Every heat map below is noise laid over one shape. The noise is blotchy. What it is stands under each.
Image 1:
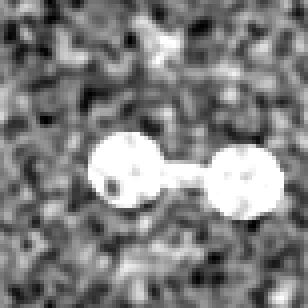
dumbbell
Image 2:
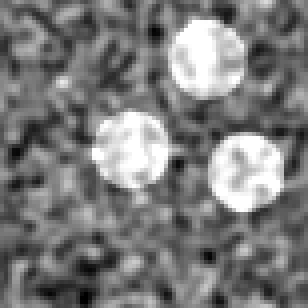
three dots
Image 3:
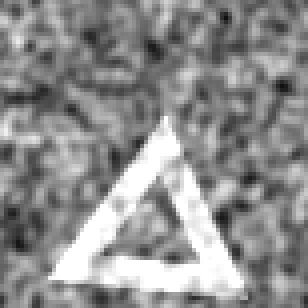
triangle frame
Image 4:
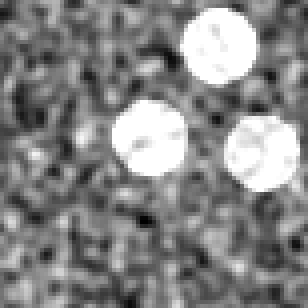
three dots
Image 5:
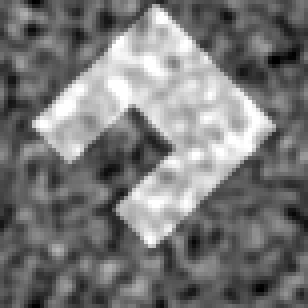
square with a notch
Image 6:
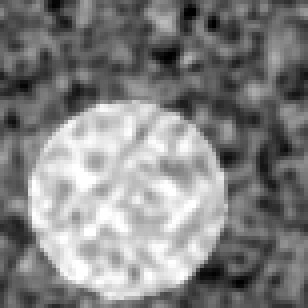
disc
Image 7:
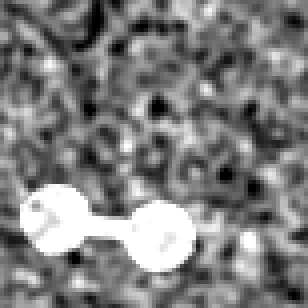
dumbbell
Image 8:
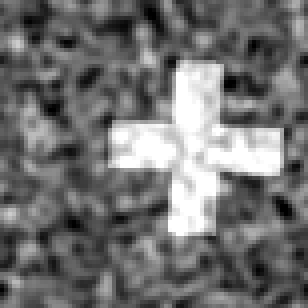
cross
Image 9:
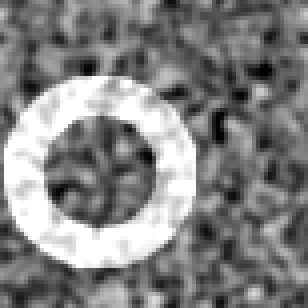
ring
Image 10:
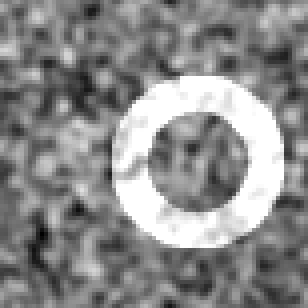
ring
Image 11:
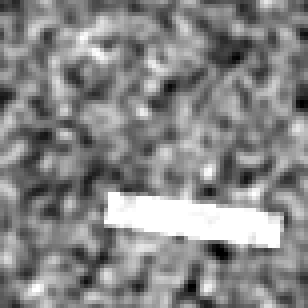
bar
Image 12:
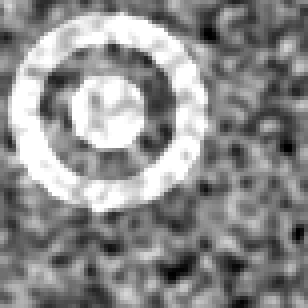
bullseye
